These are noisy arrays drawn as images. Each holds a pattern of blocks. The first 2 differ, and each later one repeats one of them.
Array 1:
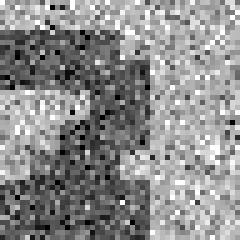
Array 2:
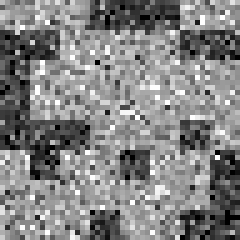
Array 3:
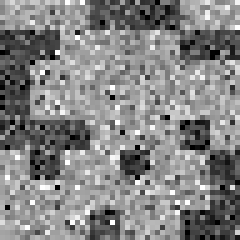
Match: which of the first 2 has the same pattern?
2
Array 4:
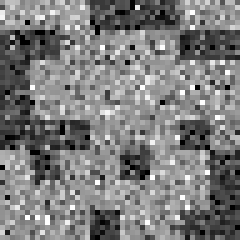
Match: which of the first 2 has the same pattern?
2
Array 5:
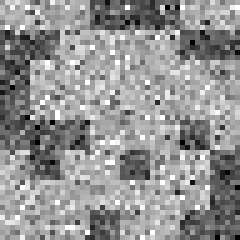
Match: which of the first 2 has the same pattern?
2
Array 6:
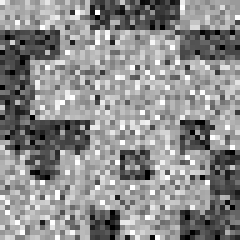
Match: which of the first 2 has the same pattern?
2
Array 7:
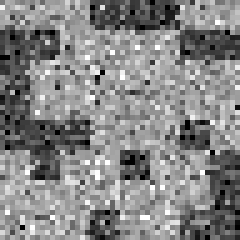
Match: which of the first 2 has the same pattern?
2
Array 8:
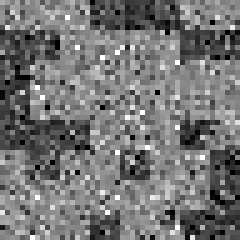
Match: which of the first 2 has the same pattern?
2
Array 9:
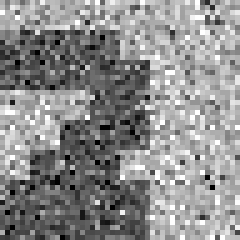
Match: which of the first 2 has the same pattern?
1
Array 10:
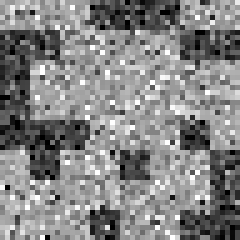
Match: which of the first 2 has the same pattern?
2
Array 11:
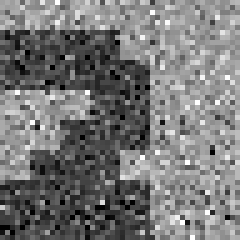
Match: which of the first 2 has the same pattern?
1
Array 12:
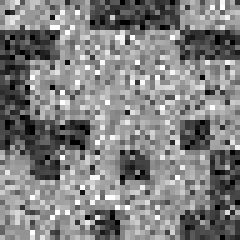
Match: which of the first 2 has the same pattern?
2
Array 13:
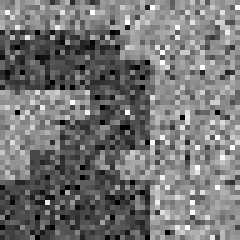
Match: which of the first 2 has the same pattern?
1
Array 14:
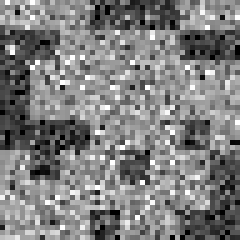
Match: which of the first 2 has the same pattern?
2
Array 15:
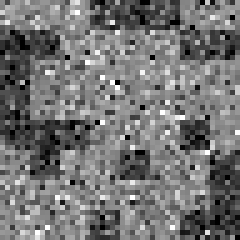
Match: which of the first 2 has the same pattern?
2
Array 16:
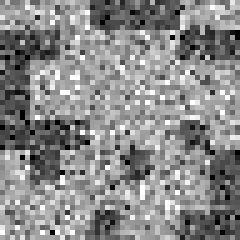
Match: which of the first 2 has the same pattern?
2
